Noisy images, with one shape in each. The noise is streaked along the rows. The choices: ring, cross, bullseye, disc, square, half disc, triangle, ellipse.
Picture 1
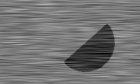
half disc
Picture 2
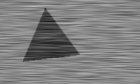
triangle
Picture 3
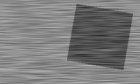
square
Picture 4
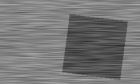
square
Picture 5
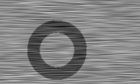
ring
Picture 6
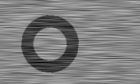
ring
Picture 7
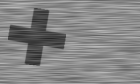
cross
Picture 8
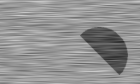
half disc
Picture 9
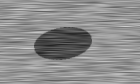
ellipse
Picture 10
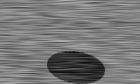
ellipse
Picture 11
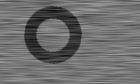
ring
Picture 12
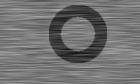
ring
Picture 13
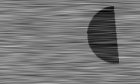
half disc
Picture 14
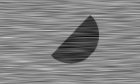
half disc
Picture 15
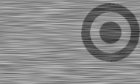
bullseye
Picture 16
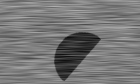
half disc
